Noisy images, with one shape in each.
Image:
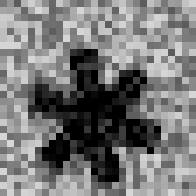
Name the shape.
asterisk
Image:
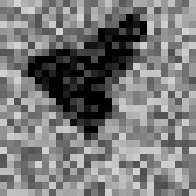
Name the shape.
chess pawn
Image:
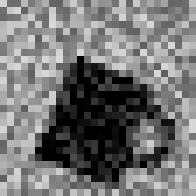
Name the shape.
cup
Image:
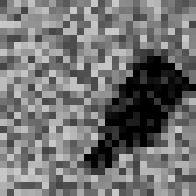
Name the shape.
bottle
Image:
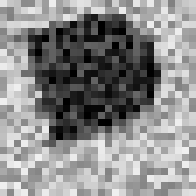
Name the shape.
ghost
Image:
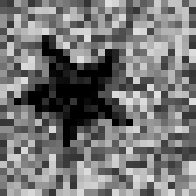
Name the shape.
star
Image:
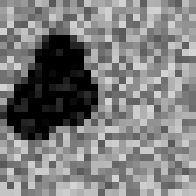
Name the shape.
cloud
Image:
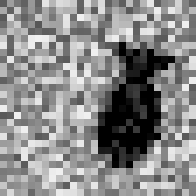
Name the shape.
fish
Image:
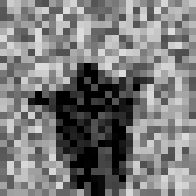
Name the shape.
bell
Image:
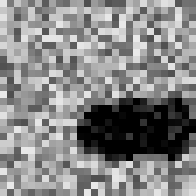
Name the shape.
footprint
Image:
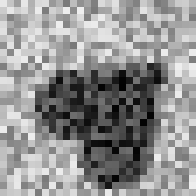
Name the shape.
heart
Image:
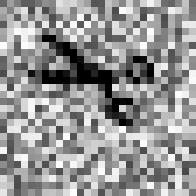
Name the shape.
pair of scissors
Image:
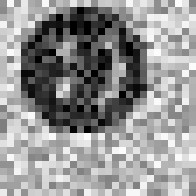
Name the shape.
smiling face
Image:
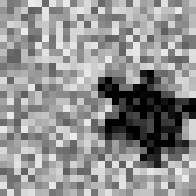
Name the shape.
turtle
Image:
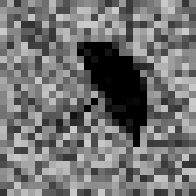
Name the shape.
umbrella
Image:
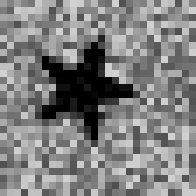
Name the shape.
star
